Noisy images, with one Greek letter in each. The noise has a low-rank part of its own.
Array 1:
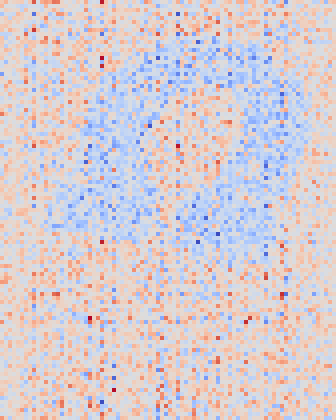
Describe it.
blue omega
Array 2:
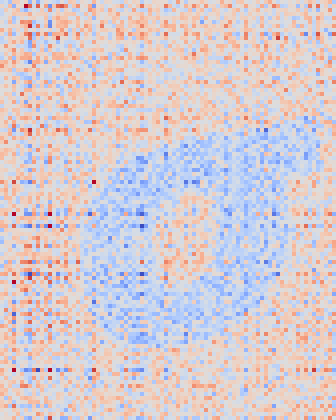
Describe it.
blue sigma
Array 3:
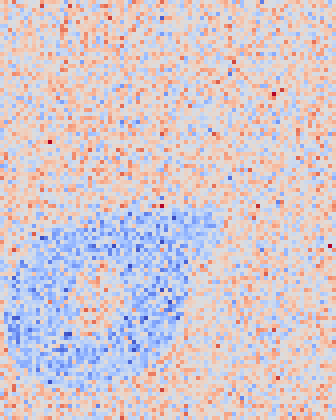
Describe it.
blue sigma
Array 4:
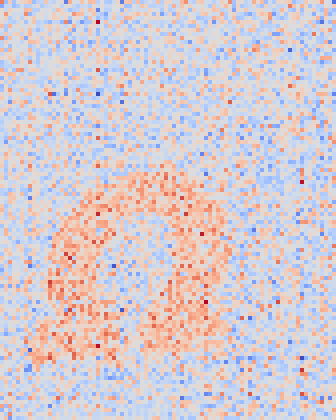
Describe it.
red omega
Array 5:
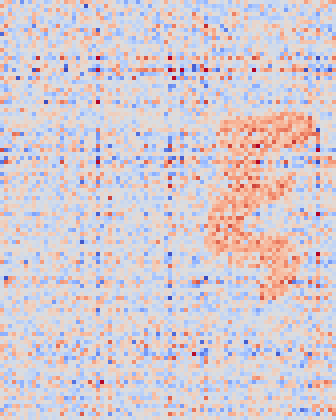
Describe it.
red xi
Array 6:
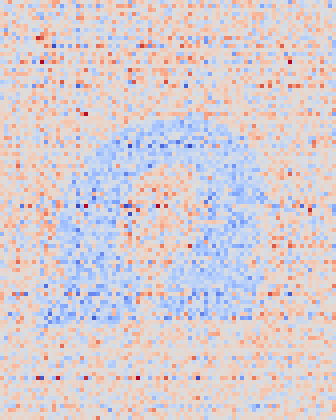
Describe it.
blue omega
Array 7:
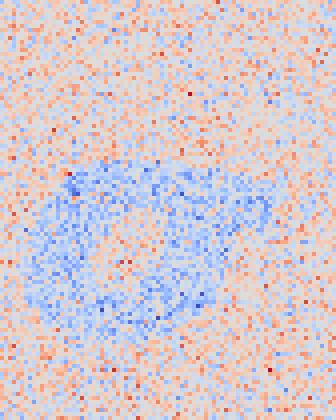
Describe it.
blue sigma
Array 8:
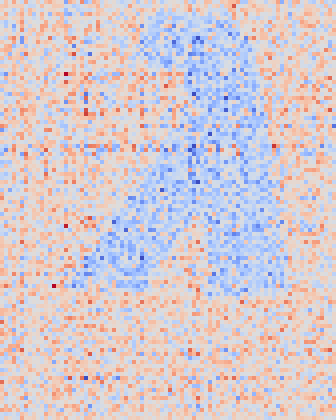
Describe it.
blue lambda
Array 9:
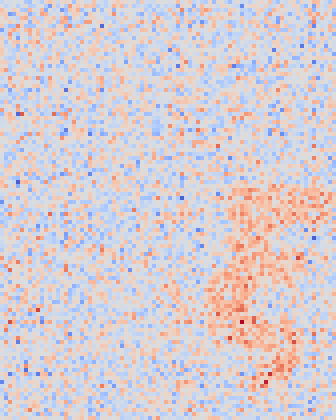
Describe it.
red xi
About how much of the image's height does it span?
half
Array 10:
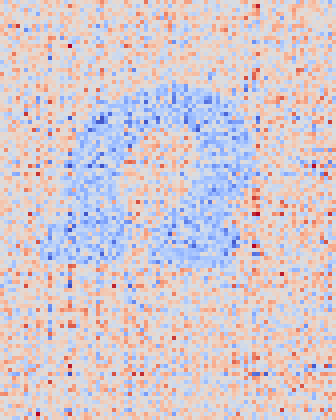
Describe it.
blue omega
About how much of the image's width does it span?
two thirds
